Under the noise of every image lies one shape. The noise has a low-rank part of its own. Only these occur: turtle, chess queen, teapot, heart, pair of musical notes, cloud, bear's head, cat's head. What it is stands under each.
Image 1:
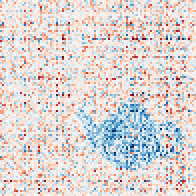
teapot
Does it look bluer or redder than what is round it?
bluer
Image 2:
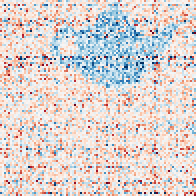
teapot
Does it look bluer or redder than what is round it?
bluer
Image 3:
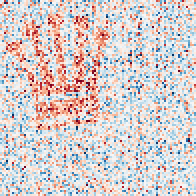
chess queen
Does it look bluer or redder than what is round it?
redder
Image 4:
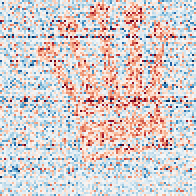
chess queen
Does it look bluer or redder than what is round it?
redder
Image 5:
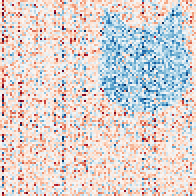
cat's head
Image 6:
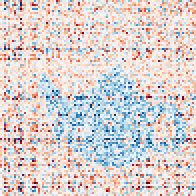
teapot
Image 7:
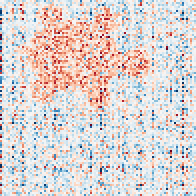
turtle
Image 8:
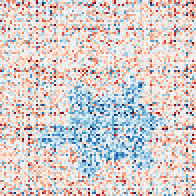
turtle
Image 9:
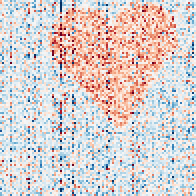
heart
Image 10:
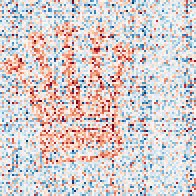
chess queen
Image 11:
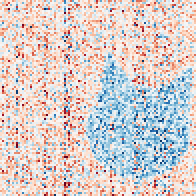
cat's head
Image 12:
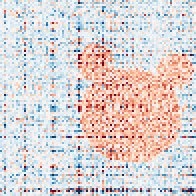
bear's head
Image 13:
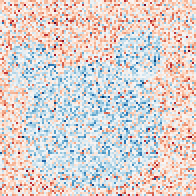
bear's head
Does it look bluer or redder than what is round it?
bluer
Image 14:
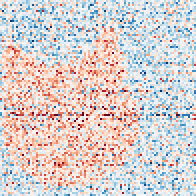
cat's head
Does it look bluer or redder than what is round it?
redder
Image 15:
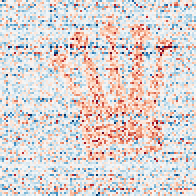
chess queen
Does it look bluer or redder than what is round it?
redder
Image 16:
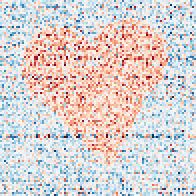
heart
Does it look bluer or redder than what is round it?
redder
